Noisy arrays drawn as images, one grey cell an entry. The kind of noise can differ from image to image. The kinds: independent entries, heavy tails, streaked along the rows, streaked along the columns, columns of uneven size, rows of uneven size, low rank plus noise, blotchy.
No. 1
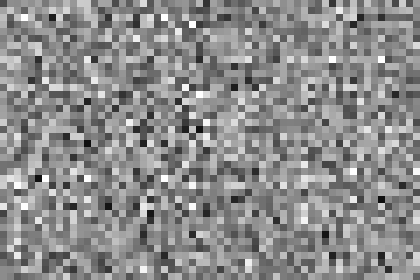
low rank plus noise
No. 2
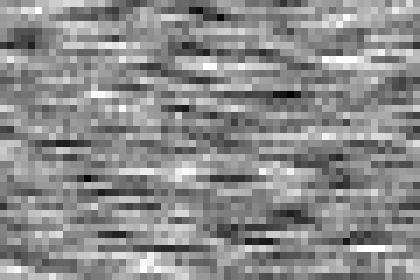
streaked along the rows
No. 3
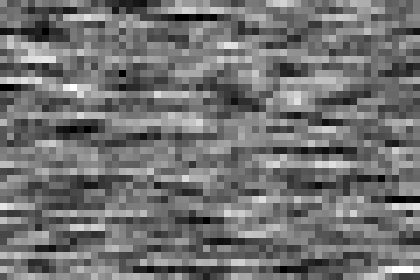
streaked along the rows
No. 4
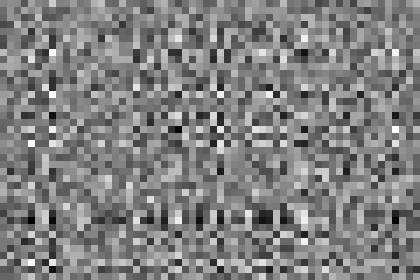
low rank plus noise
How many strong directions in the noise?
one
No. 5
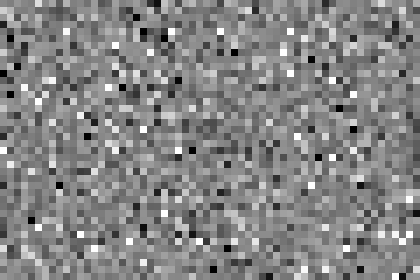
heavy tails
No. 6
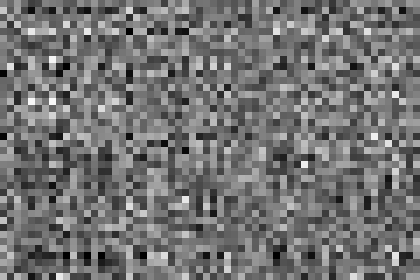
low rank plus noise
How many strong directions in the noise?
three or four
